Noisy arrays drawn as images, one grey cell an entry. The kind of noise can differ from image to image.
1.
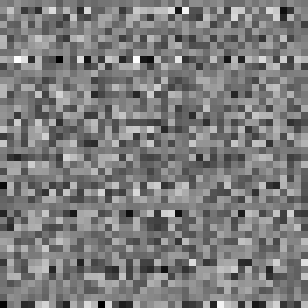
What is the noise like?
rows of uneven size
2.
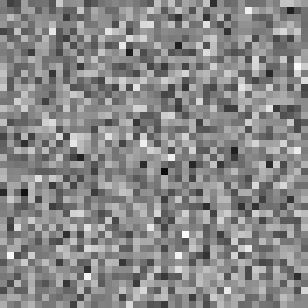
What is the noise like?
independent entries
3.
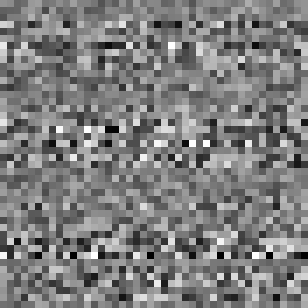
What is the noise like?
rows of uneven size
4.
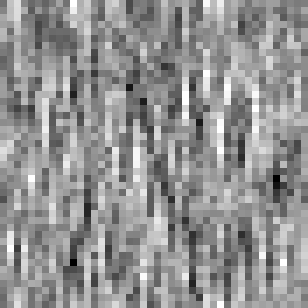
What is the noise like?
streaked along the columns
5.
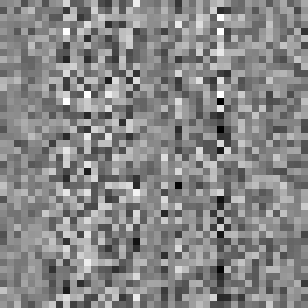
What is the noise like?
columns of uneven size
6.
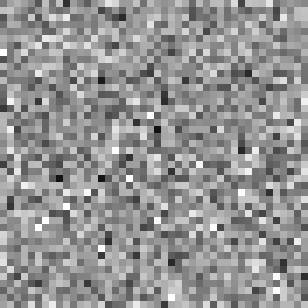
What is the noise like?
low rank plus noise
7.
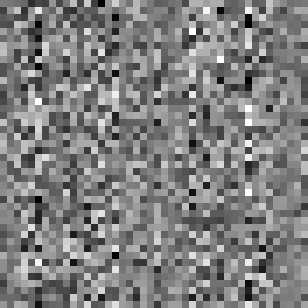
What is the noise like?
columns of uneven size
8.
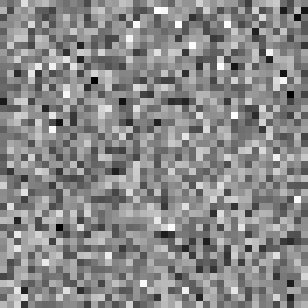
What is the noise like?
independent entries
